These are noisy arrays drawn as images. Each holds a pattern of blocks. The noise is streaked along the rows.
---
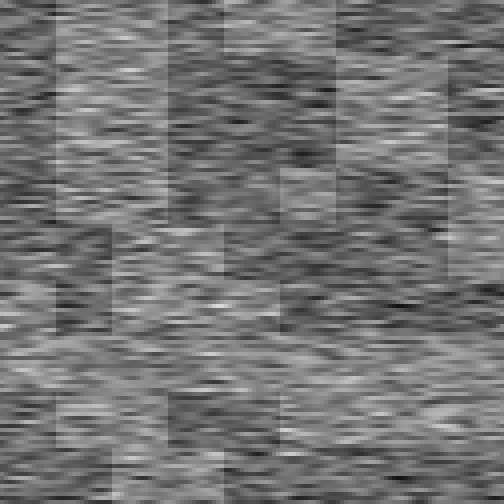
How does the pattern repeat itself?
mirrored about the diagonal from the bottom left
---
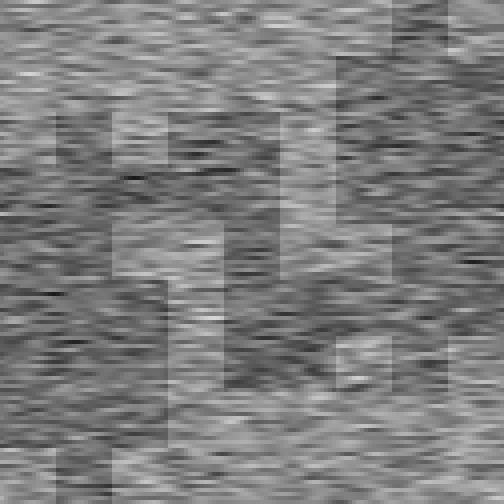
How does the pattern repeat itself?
the same after a half turn
